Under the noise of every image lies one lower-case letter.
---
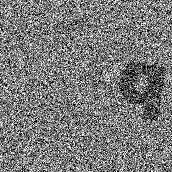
q
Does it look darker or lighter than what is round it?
darker
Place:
middle right
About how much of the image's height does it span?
a third
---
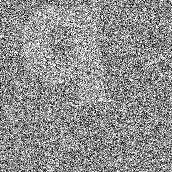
q
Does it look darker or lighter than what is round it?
lighter
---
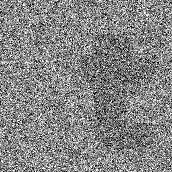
t
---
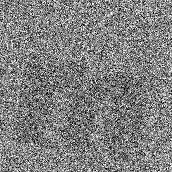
m
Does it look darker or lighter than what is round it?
darker
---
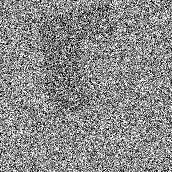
r
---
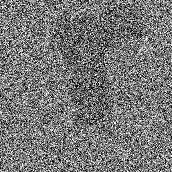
r
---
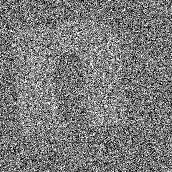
n
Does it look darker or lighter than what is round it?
lighter
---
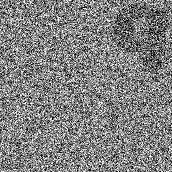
q
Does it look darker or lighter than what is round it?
darker
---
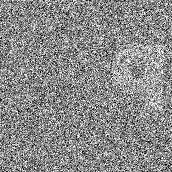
q
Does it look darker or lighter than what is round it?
lighter
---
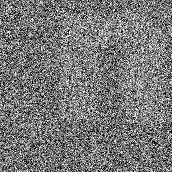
n
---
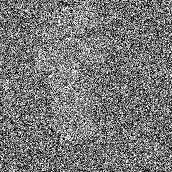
f
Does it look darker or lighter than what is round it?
lighter
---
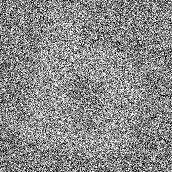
b
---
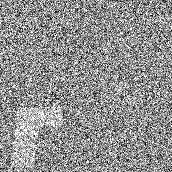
r
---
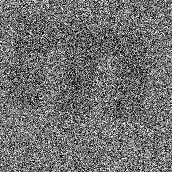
m
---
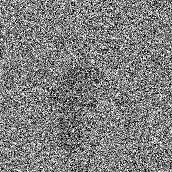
f
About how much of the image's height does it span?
half
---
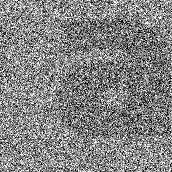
a
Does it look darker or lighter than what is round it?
darker
